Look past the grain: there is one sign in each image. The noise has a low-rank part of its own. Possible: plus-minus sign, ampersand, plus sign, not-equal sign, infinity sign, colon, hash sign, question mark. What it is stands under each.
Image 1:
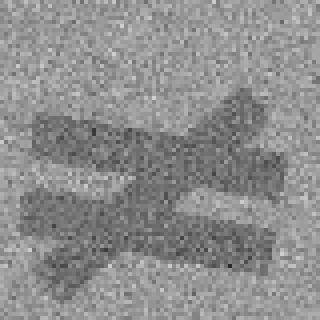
not-equal sign
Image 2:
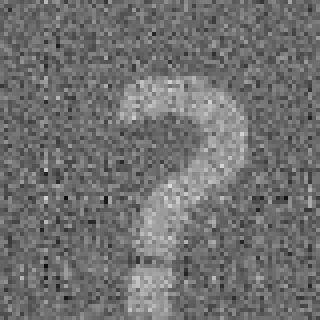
question mark
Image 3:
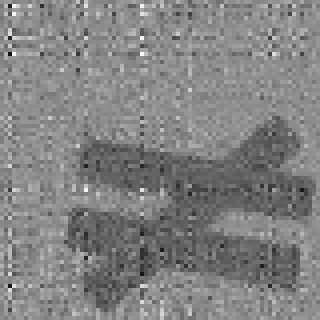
not-equal sign
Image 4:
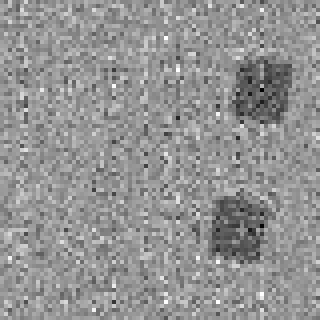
colon
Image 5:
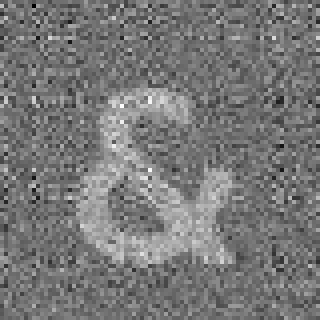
ampersand
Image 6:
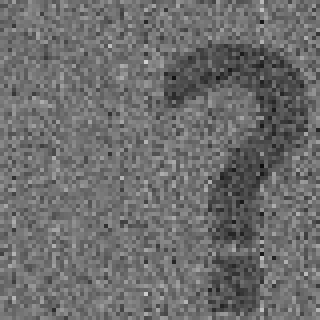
question mark
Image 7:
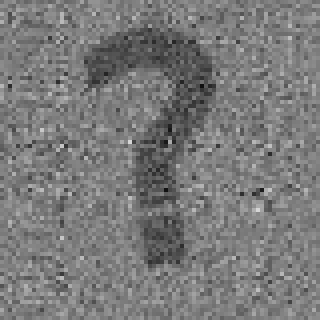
question mark
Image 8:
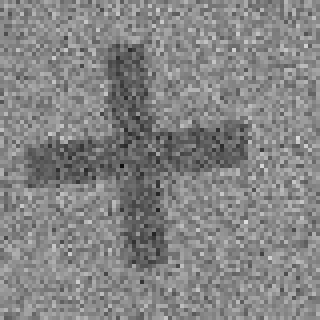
plus sign
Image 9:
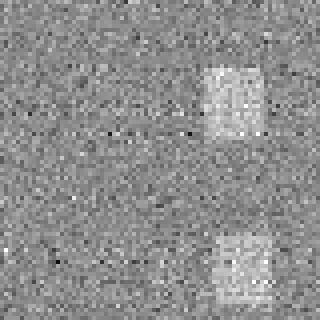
colon
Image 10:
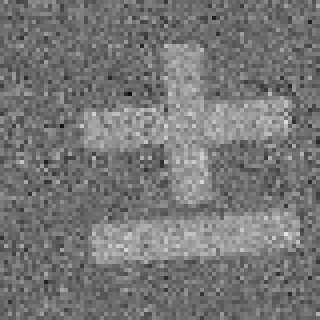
plus-minus sign
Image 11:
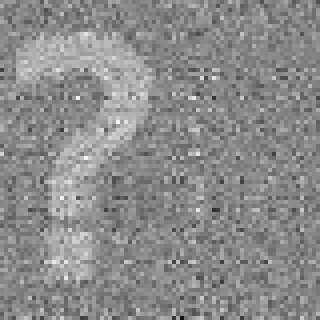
question mark
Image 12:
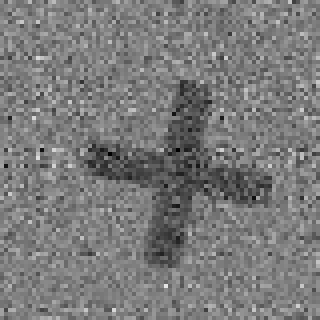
plus sign
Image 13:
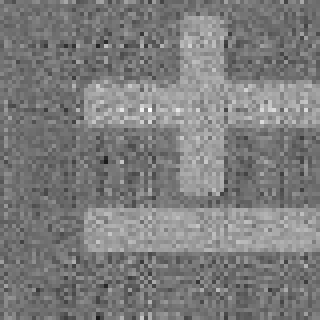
plus-minus sign
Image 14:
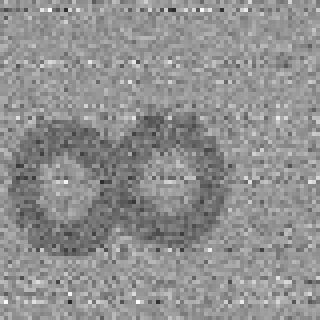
infinity sign
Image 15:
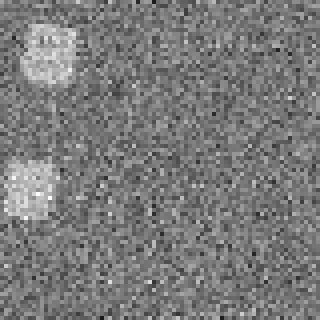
colon
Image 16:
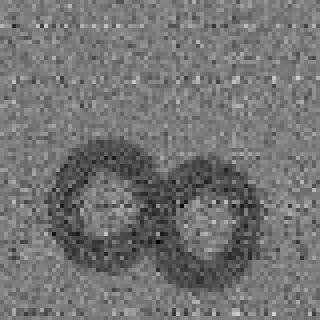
infinity sign
